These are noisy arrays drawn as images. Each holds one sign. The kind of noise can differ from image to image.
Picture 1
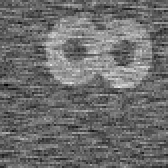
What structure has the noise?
streaked along the rows
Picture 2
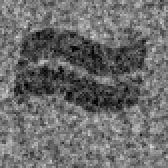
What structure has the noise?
blotchy
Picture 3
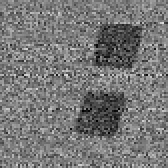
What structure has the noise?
rows of uneven size
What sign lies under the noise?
colon
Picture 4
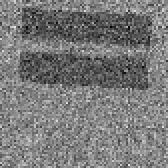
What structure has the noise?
low rank plus noise
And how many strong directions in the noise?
one
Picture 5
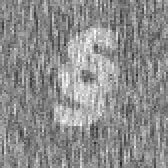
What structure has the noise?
streaked along the columns
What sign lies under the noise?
section sign
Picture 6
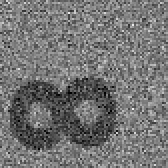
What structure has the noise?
low rank plus noise
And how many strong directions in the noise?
five to eight
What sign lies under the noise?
infinity sign
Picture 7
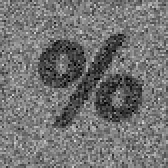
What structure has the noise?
independent entries
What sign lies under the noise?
percent sign
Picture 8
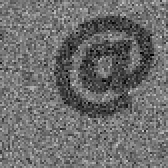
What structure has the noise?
independent entries
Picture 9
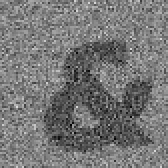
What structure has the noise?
low rank plus noise
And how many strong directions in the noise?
two
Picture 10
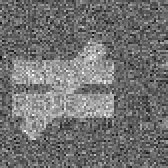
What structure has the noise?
low rank plus noise
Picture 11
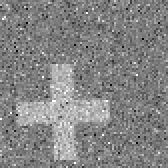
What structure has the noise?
heavy tails
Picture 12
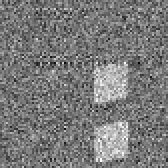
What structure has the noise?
low rank plus noise
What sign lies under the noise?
colon
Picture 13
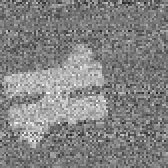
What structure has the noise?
rows of uneven size
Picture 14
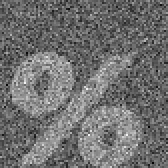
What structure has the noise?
independent entries
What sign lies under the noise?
percent sign
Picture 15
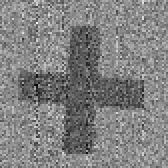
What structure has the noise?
columns of uneven size
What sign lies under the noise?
plus sign
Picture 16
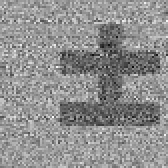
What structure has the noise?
rows of uneven size
